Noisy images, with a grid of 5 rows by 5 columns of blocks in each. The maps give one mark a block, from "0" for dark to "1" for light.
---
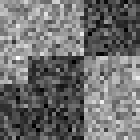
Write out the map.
1 1 1 0 0
1 1 1 0 0
1 0 0 1 1
0 0 0 1 1
0 0 0 1 1
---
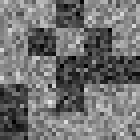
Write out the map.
1 1 0 1 1
1 0 1 0 1
1 1 0 0 0
0 1 0 1 1
0 1 1 1 1
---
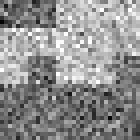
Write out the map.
0 0 1 1 1
1 1 1 1 1
1 0 1 1 0
0 0 0 0 0
0 0 0 0 0
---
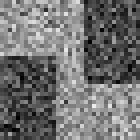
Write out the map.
1 1 1 0 0
1 1 1 0 0
0 0 1 0 0
0 0 1 1 1
0 0 1 1 1
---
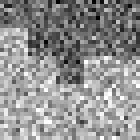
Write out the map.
0 0 0 0 0
1 0 0 0 0
1 1 0 1 1
1 1 1 1 1
1 1 1 1 1
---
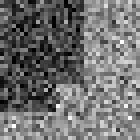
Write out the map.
0 0 0 1 1
0 0 0 1 1
0 0 0 1 1
0 0 1 1 1
1 1 1 1 1
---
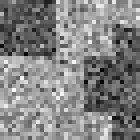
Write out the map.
0 0 1 1 1
0 0 1 1 0
1 1 1 0 0
1 1 1 0 0
1 1 1 1 0
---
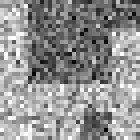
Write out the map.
1 0 0 0 0
1 0 0 0 1
1 0 0 0 1
1 1 1 1 1
1 1 1 0 1
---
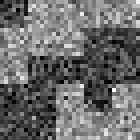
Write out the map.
0 1 1 1 1
1 1 1 0 0
1 0 0 0 0
0 0 1 0 1
0 0 1 1 1
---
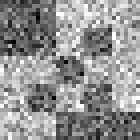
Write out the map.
0 0 1 1 1
0 0 1 0 1
1 1 0 1 1
1 0 1 0 1
1 1 0 0 0
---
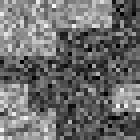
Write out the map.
1 1 1 1 0
1 1 0 0 0
0 0 0 0 0
1 0 0 0 1
1 1 0 0 0
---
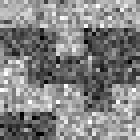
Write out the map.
1 1 1 1 1
0 0 1 0 0
1 0 0 0 0
1 1 1 0 1
0 0 1 1 1
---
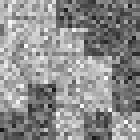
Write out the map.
1 1 0 0 0
1 1 1 0 0
1 1 1 1 0
1 0 1 1 0
0 0 1 0 1
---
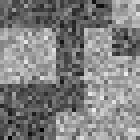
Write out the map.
0 0 0 0 1
1 1 0 1 0
1 1 0 1 1
0 0 0 1 1
0 0 1 1 1
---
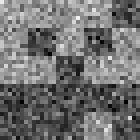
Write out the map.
1 1 1 1 0
1 0 1 0 1
1 1 0 1 1
0 0 0 0 0
0 0 0 1 0
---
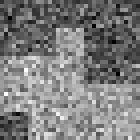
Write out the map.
0 0 0 0 0
0 0 1 0 0
1 1 1 0 0
1 1 1 1 1
0 1 1 1 1
